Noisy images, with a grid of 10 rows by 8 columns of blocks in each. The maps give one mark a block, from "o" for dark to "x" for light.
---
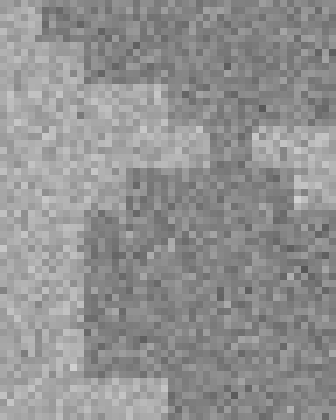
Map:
x o o o o o o o
x x o o o o o o
x x x x o o o o
x x x x x o x x
x x x o o o o x
x x o o o o o o
x x o o o o o o
x x o o o o o o
x x o o o o o o
x x x x o o o o
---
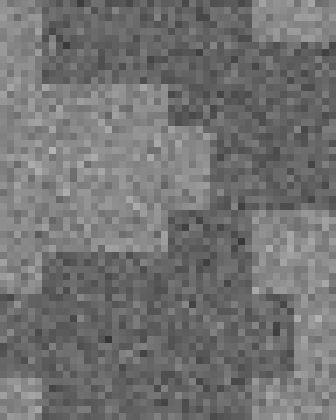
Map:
x o o o o o x x
x o o o o o o o
x x x x o o o o
x x x x x o o o
x x x x x o o o
x x x x o o x x
x o o o o o x x
o o o o o o o x
o o o o o o o x
x o o o o o x x
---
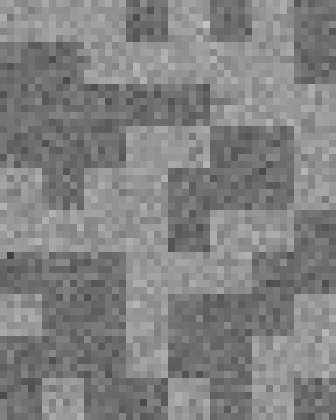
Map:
x x x o x o x o
o o x x x x x o
o o o o o x x x
o o o x x o o x
x o x x o o o x
x x x x o x x o
o o o x x x o o
x o o x o o o x
o o o x o o x x
o x o o x o x o
